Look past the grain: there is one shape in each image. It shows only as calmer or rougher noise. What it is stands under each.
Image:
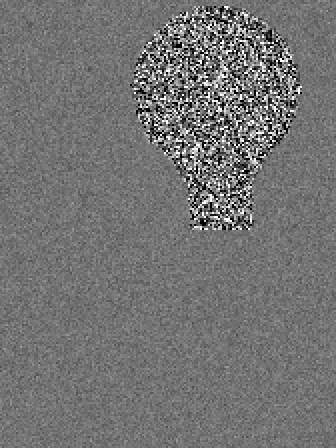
light bulb
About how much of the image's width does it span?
half
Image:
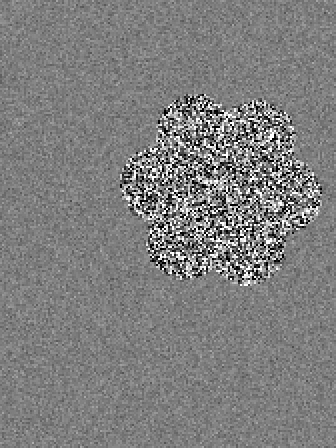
flower
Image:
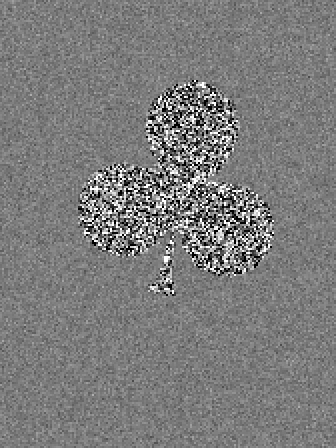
club
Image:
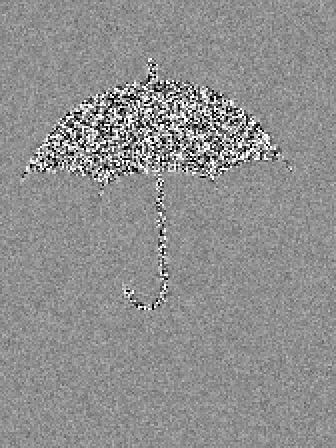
umbrella
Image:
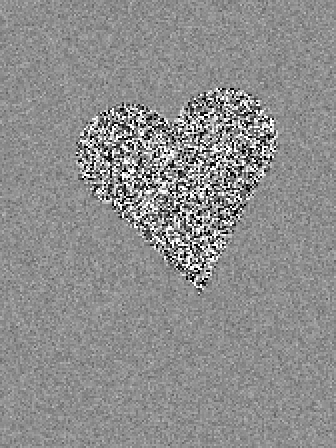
heart
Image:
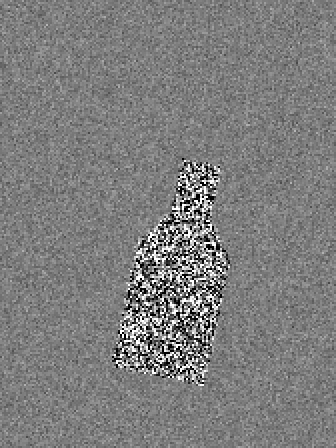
bottle
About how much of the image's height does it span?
half
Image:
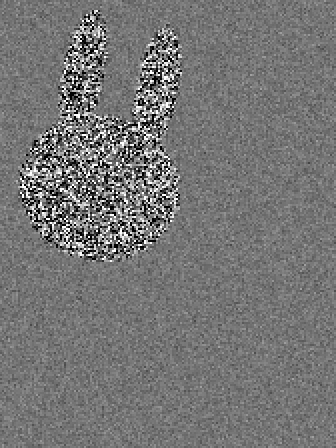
rabbit's head
